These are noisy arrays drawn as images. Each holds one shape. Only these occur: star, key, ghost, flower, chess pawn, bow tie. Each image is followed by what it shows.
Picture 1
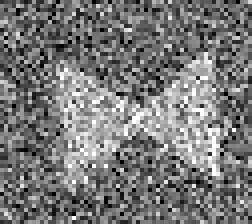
light bow tie
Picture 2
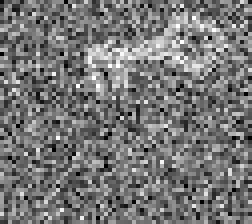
light key
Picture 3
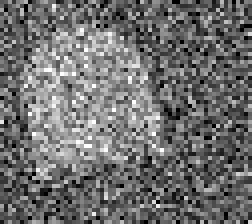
light ghost
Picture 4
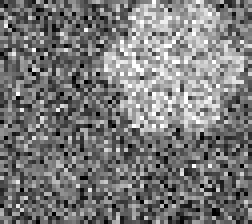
light flower
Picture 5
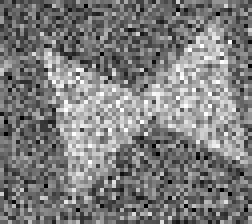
light bow tie
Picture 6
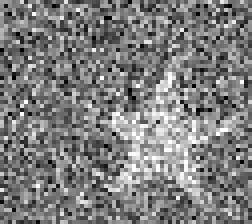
light star
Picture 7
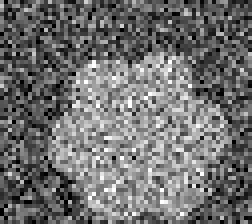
light flower
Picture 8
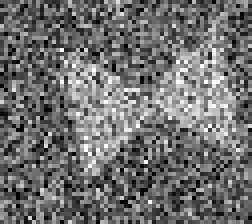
light bow tie
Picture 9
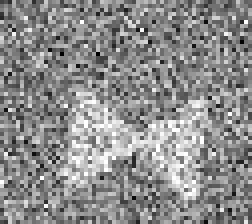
light bow tie
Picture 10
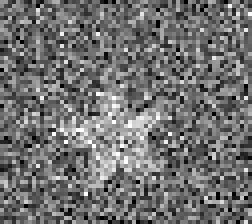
light star
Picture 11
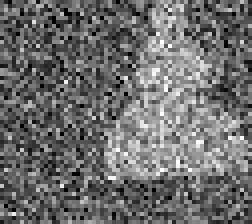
light chess pawn
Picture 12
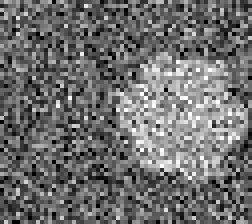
light flower
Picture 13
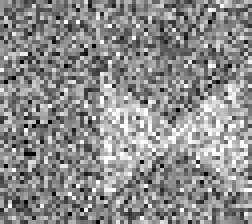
light bow tie
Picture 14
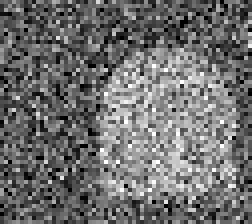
light ghost
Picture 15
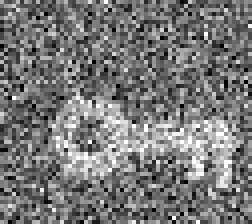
light key
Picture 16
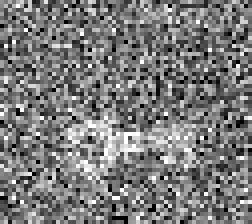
light key
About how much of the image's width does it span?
half
